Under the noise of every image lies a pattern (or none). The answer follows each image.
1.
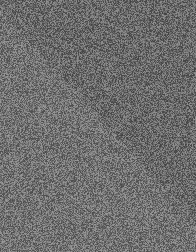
a sharp edge
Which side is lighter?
bottom left
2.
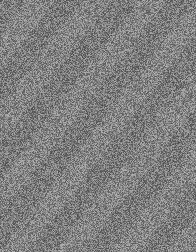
diagonal stripes
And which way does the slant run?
bottom left to top right
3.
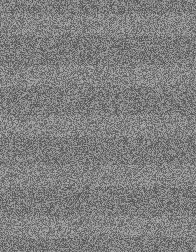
horizontal stripes
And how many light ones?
5
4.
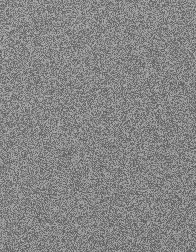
a smooth slope
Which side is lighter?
top left
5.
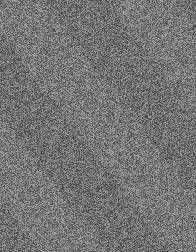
diagonal stripes
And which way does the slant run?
top left to bottom right
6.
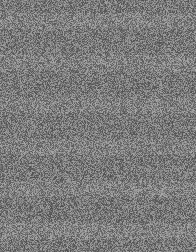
horizontal stripes
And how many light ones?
6
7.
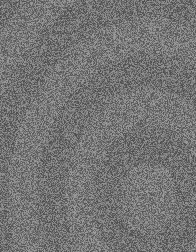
rings round one point
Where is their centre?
bottom right
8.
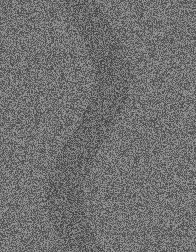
a wavy band
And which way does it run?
top to bottom
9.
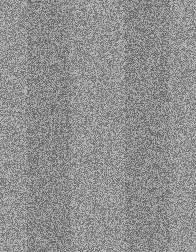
vertical stripes
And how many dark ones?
2
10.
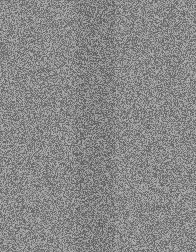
one vertical stripe
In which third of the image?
middle
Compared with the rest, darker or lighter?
darker
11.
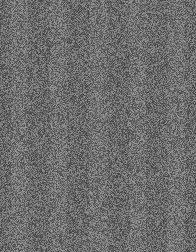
vertical stripes
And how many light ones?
5
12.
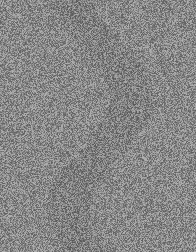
a wavy band
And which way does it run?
top to bottom
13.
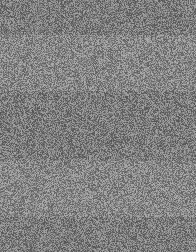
horizontal stripes
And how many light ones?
2
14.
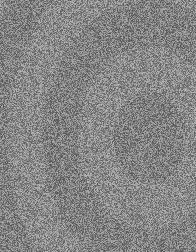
rings round one point
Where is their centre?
middle right
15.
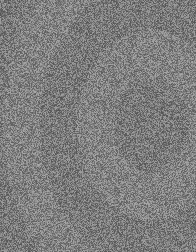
rings round one point
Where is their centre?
middle right
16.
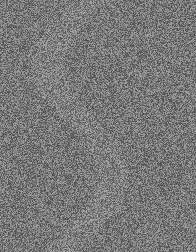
a wavy band
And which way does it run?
top to bottom
